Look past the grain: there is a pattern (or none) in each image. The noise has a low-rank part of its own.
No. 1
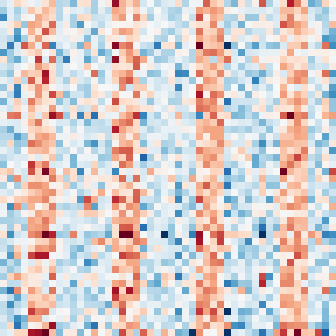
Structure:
vertical stripes
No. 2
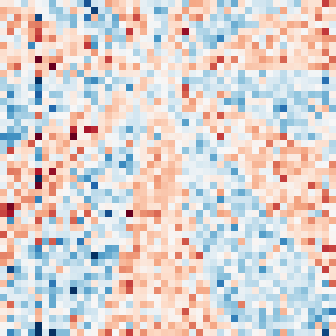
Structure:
spokes from one point
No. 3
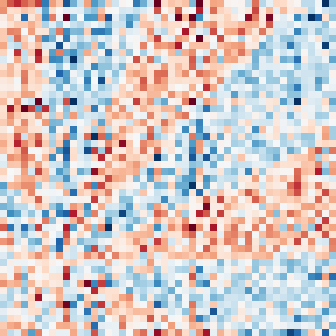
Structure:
spokes from one point
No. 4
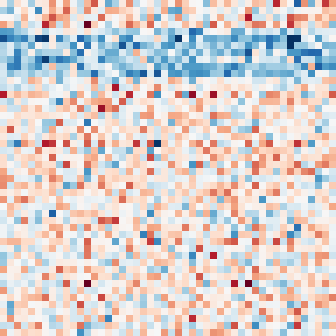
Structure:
one horizontal stripe
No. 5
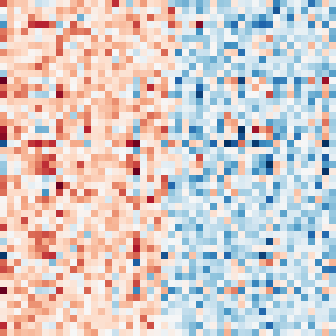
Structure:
a sharp edge
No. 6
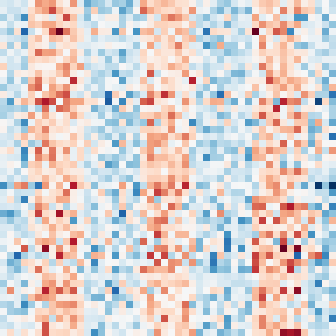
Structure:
vertical stripes
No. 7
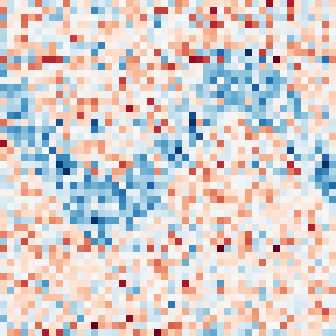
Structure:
a wavy band
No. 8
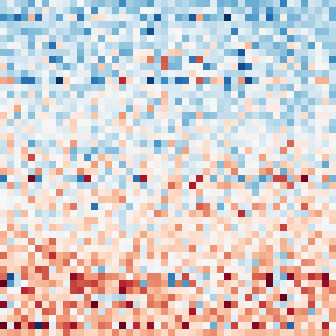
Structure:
a smooth slope
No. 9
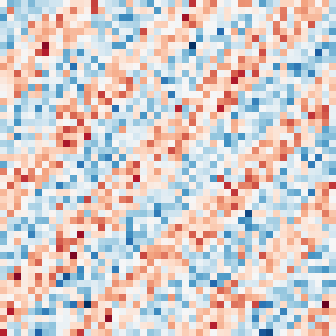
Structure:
diagonal stripes
